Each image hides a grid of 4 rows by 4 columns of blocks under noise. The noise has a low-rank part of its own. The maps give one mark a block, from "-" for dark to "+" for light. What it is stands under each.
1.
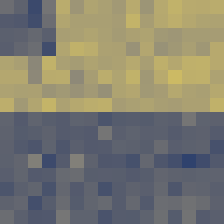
- + + +
+ + + +
- - - -
- - - -
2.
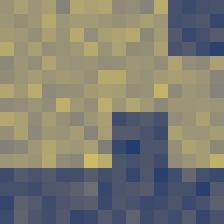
+ + + -
+ + + +
+ + - +
- - - -
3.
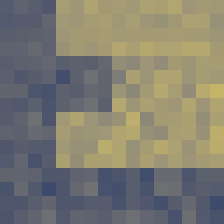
- + + +
- - + +
- + + +
- - - -
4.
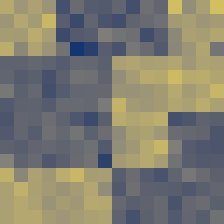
+ - - +
- - + +
- - + -
+ + - -
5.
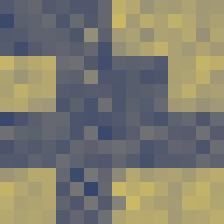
- - + +
+ - - +
- - - -
+ - + +
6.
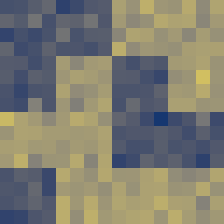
- - + +
- + - +
+ + - -
- + + +
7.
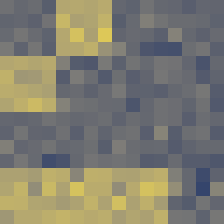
- + - -
+ - - -
- - - -
+ + + -
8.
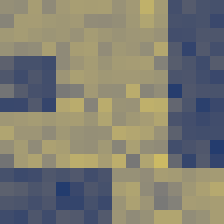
+ + + -
- + + -
+ + + -
- - + +
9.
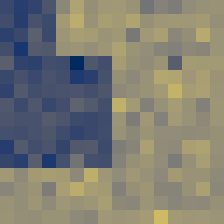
- + + +
- - + +
- - + +
+ + + +
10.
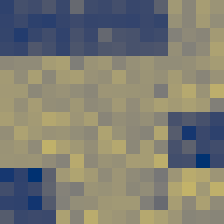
- - - +
+ + + +
+ + + -
- + + +
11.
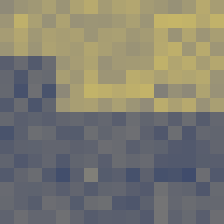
+ + + +
- + + +
- - - -
- - - -
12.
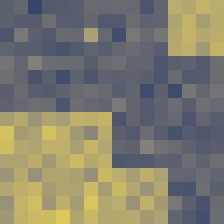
- - - +
- - - -
+ + - -
+ + + -
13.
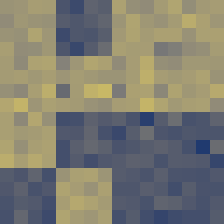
+ - + +
+ + + +
+ - - -
- + - -
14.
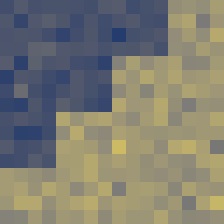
- - - +
- - + +
- + + +
+ + + +
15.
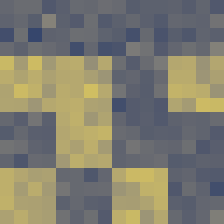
- - - -
+ + - +
- + - -
+ - + -
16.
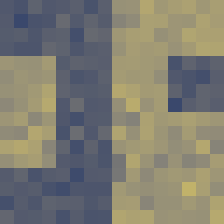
- - + +
+ - + -
+ - + +
- - + +
